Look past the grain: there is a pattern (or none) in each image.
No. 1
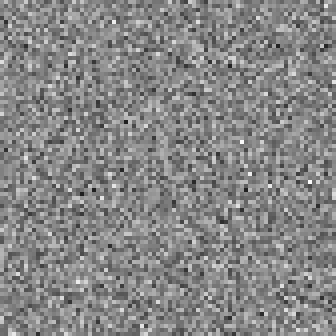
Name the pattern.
only noise
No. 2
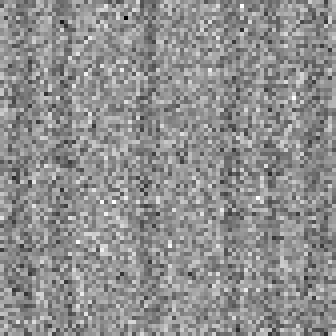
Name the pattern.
bands of columns
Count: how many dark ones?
6
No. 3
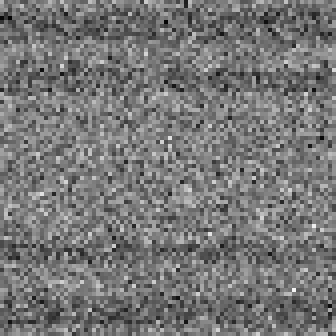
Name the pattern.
bands of rows
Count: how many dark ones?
4
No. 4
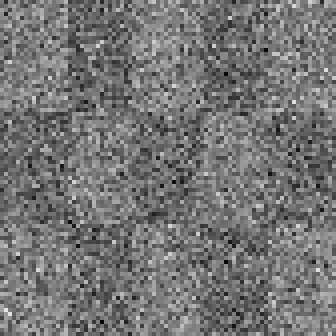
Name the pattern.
a checkerboard
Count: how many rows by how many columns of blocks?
3 by 5
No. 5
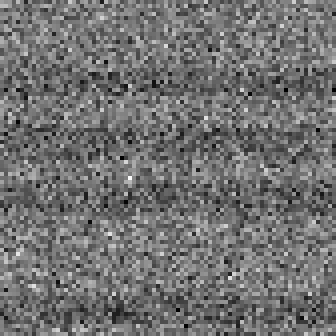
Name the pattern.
bands of rows
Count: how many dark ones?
4
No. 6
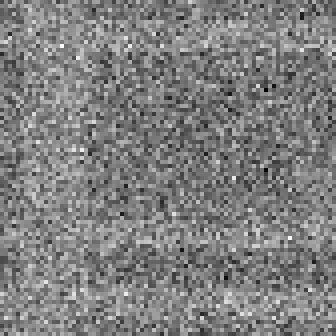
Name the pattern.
bands of rows crossing bands of columns
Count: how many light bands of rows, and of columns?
3 and 1
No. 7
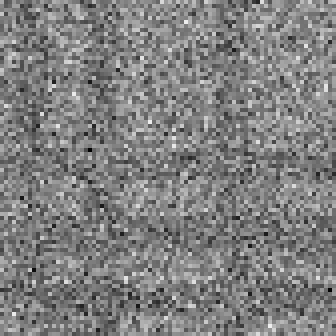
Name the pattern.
bands of rows crossing bands of columns
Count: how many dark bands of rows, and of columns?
3 and 3
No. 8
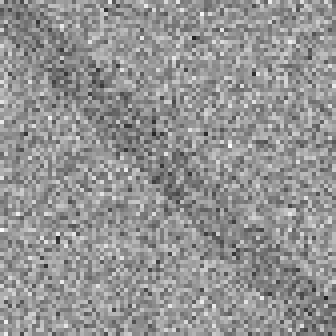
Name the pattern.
a diagonal band
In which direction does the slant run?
top left to bottom right
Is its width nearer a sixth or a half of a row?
a sixth
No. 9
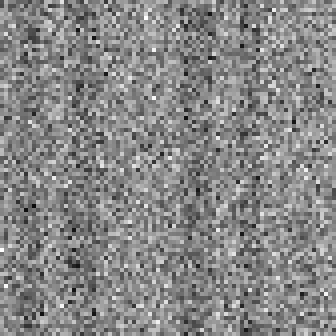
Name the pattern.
bands of columns
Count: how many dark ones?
4
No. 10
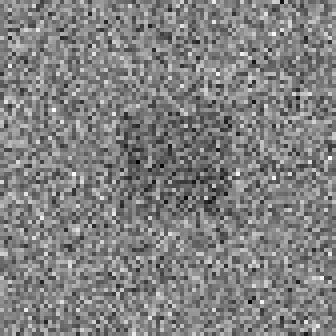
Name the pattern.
one block
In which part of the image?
centre
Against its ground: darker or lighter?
darker
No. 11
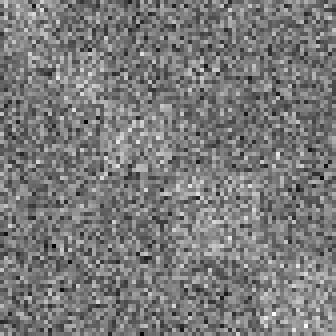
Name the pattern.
blocks along the diagonal
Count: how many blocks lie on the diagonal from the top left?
5
